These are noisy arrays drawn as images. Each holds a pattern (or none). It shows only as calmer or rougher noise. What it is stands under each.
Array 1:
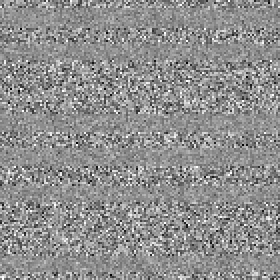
bands of rows
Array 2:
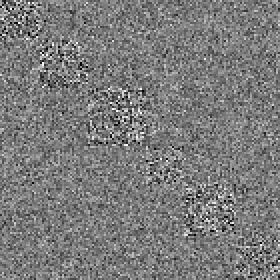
blocks along the diagonal
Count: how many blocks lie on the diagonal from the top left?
6
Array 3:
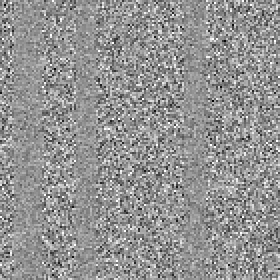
bands of columns
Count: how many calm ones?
3
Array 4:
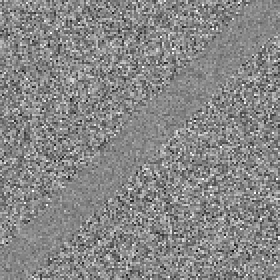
a diagonal band
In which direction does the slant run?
bottom left to top right
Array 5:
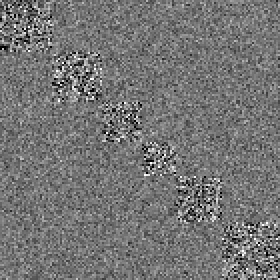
blocks along the diagonal
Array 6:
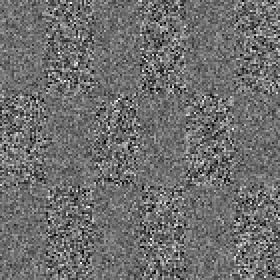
a checkerboard
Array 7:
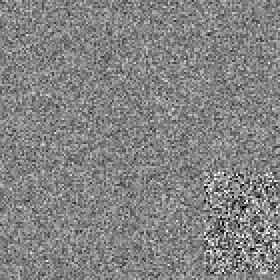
one block
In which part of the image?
bottom right
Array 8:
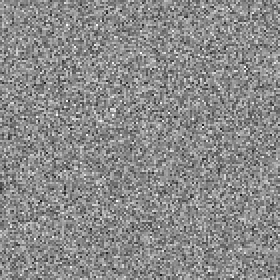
only noise
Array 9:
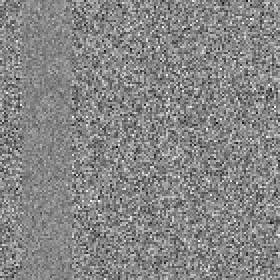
one band of columns
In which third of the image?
left
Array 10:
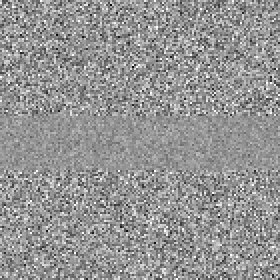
one band of rows
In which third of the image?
middle
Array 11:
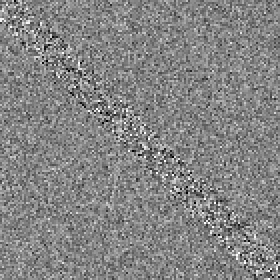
a diagonal band
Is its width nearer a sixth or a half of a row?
a sixth
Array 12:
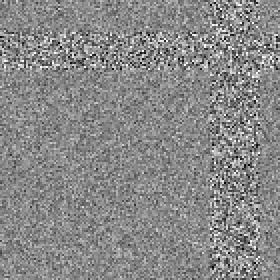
bands of rows crossing bands of columns
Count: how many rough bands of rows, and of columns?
1 and 1
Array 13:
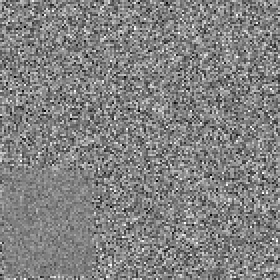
one block
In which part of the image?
bottom left
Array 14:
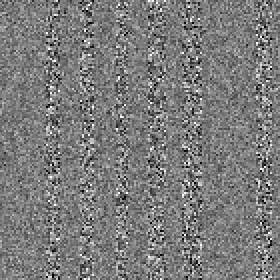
bands of columns
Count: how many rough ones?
6
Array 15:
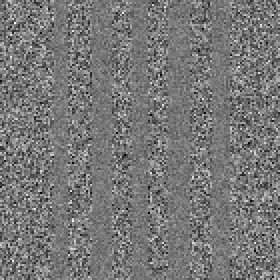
bands of columns
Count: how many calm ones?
5
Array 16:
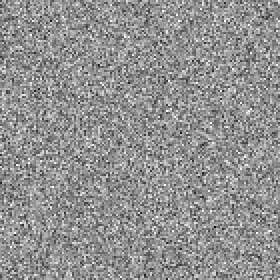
only noise
